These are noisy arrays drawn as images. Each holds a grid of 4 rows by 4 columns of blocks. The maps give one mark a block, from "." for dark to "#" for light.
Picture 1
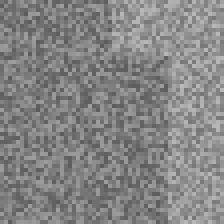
. . # #
. . . #
. . . #
. . . #
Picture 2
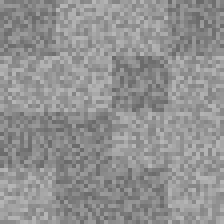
. # # .
# # . #
. . # #
# . . #
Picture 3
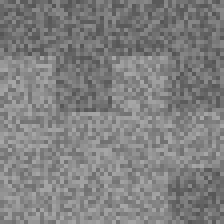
. . . .
# . # .
# # # #
# # # .
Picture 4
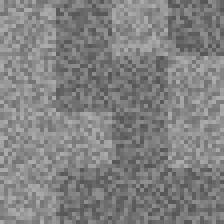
# . # .
# . . #
# # . #
# . . .
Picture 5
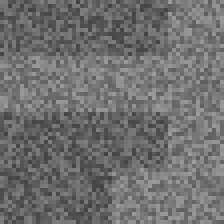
. . . #
# # # #
. . . #
. . # #
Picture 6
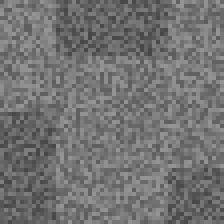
# . . #
# # # #
. # # #
. # # .
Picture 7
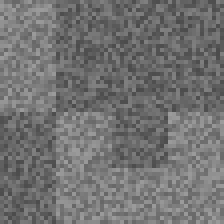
# . . .
# . . .
. # . #
. # # #
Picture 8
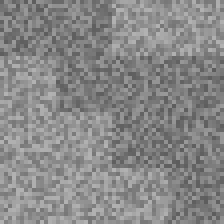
. . # #
# . . .
# # . .
# # # .
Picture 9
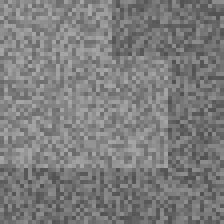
# # . .
# # # .
# # # .
. . . .
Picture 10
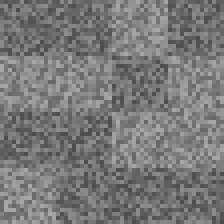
. . # .
# # . #
. . # #
# . . .
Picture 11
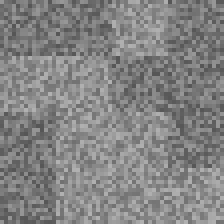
. . # .
# # . .
. # # .
. # # #
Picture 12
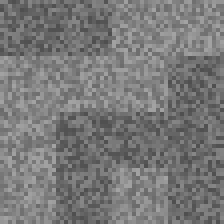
. . # #
# # # .
# . . .
# . # .
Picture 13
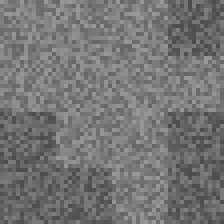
# # # .
# # # #
. # # .
. . # .
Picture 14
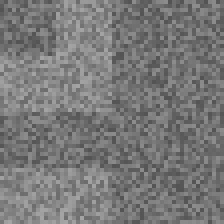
. # . .
# # . .
. . . .
# # . .
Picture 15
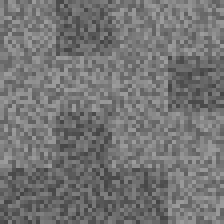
# . # #
# # # .
# . # #
. . . #
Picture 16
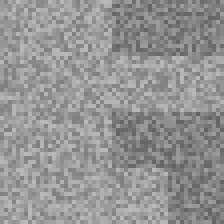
# # . .
# # # #
# # . .
# # # .
